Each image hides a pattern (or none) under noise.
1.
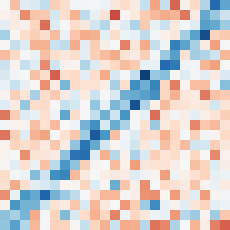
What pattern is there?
a diagonal band
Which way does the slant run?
bottom left to top right
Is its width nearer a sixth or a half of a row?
a sixth
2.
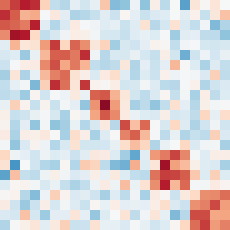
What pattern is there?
blocks along the diagonal
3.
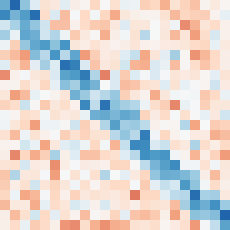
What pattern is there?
a diagonal band
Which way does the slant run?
top left to bottom right
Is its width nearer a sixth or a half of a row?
a sixth
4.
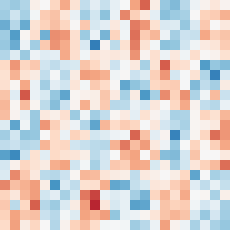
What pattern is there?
a checkerboard
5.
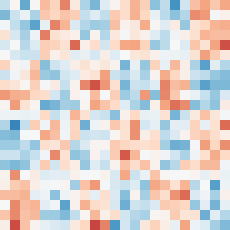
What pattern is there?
a checkerboard
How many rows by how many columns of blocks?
4 by 6
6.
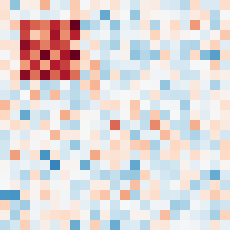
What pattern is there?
one block
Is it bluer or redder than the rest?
redder
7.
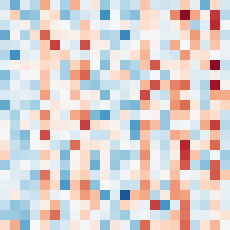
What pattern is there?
bands of columns
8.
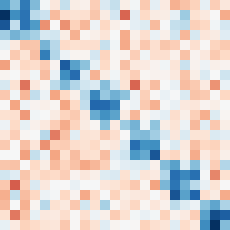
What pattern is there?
blocks along the diagonal
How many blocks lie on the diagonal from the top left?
7
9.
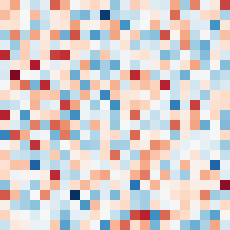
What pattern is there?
only noise
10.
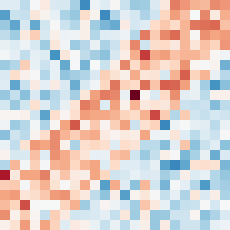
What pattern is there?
a diagonal band
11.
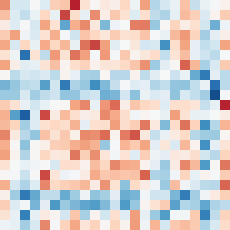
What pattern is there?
bands of rows crossing bands of columns
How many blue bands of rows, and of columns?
2 and 3
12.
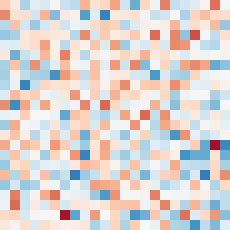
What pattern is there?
only noise
